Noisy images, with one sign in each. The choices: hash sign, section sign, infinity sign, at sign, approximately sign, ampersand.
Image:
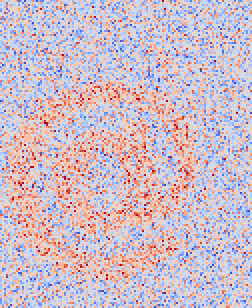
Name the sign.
at sign
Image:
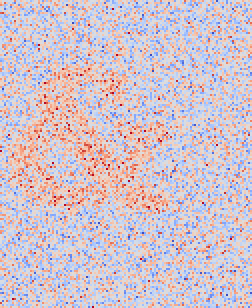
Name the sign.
ampersand
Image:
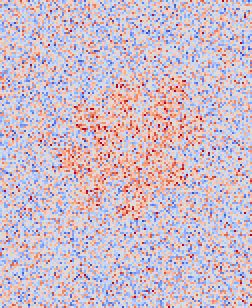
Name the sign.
hash sign
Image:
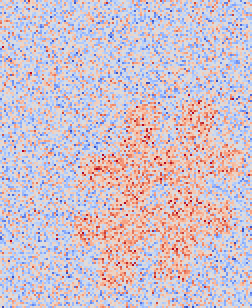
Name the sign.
hash sign
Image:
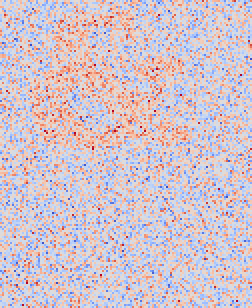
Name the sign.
ampersand
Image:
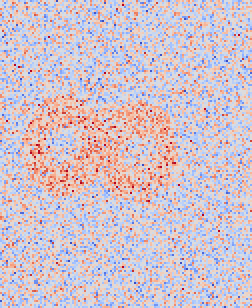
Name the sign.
infinity sign
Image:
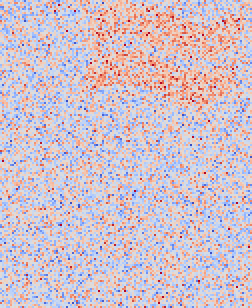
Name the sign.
approximately sign
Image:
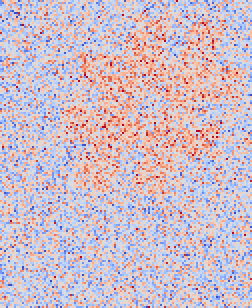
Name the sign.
hash sign
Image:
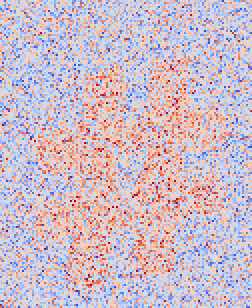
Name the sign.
hash sign
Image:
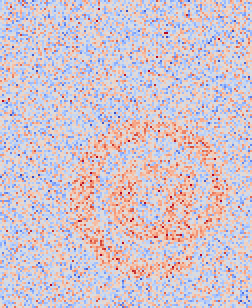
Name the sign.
at sign
